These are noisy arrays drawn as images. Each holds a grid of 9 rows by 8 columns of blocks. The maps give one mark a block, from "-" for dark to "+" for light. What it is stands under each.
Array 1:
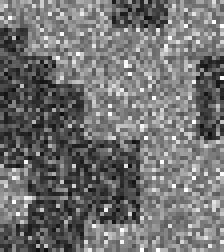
++++--++
-+++++++
--+++++-
---++++-
---++++-
-----+++
+----+++
+----+++
---+++++
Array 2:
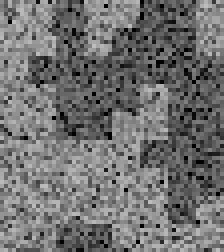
++-++--+
++-+---+
+-------
++---+--
++--++--
+++++---
++++++--
++++++-+
++--++++
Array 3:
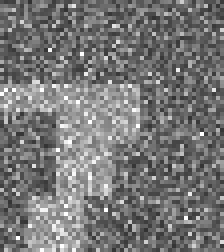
--------
--------
--------
+++++---
--+++---
--++----
--++----
-++-----
-++-----
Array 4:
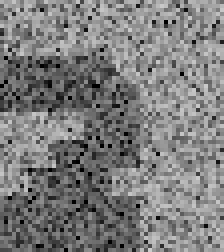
++++++++
++++++++
----++++
-----+++
+++--+++
++---+++
+---++++
-----+++
-----+++
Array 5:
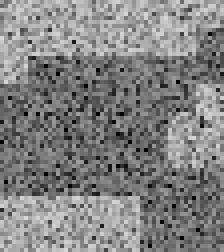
++++++++
+++++++-
+-------
-------+
------++
------++
--------
+++++---
+++++---
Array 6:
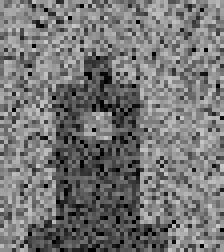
++++++++
++++++++
+++-++++
++---+++
++-+-+++
++---+++
++---+++
++---+++
+-----++
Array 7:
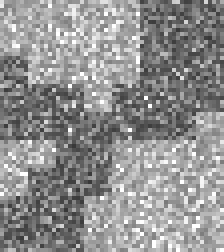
+++++---
+++++---
-++++---
---+----
-------+
++--++++
+---++++
---+++++
---+++++
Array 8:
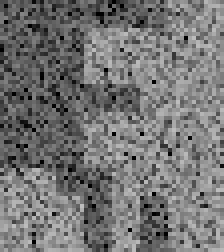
------++
---+++++
---+++++
-----+++
---+++++
---+++++
++--++++
+++-+-++
+++-+-++
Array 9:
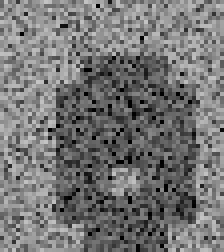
++++++++
++++++++
+++---++
++-----+
++-----+
++-----+
++--+--+
++-----+
+++---++
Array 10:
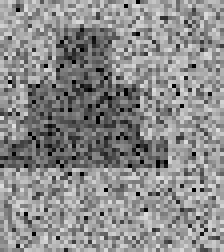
++++++++
++--++++
++--++++
+----+++
+----+++
------++
++++++++
++++++++
++++++++
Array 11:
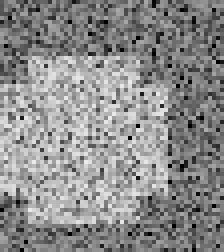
--------
--------
-++++---
++++++--
++++++--
++++++--
++++++--
-++++---
--------
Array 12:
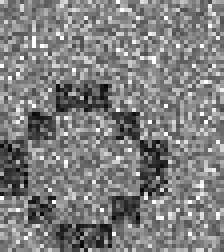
++++++++
++++++++
++++++++
++--++++
+-++-+++
-++++-++
-++++-++
+-++-+++
++--++++
